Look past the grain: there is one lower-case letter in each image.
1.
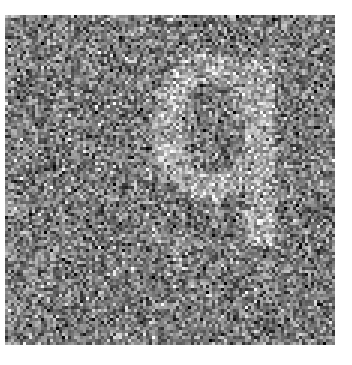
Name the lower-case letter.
q
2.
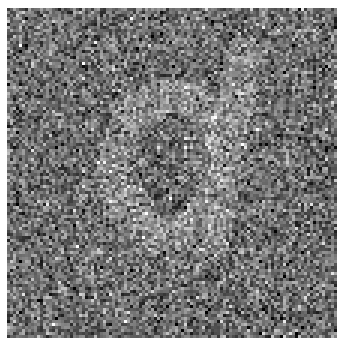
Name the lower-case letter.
d
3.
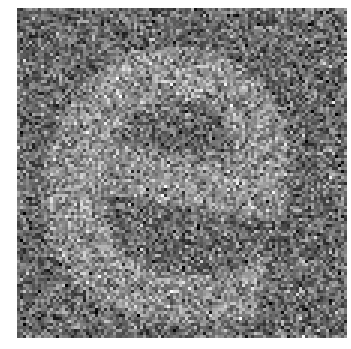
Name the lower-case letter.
e
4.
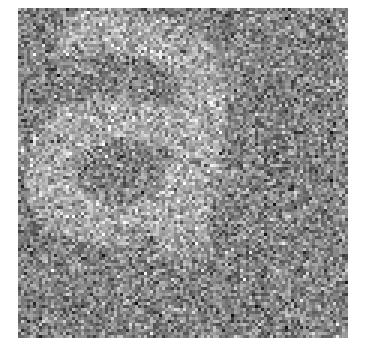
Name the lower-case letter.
a
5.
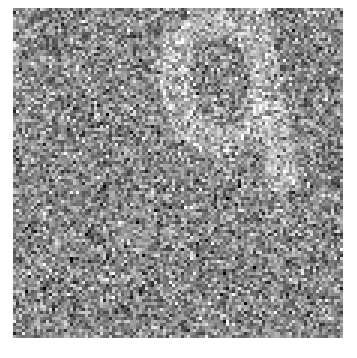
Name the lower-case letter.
q
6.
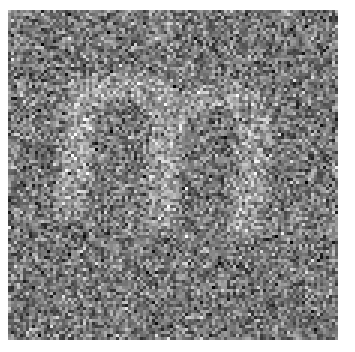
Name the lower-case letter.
m
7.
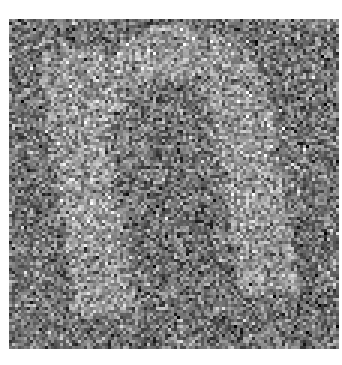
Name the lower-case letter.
n
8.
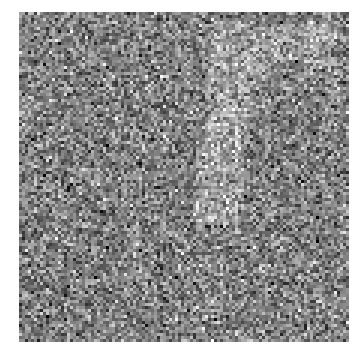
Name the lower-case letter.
r
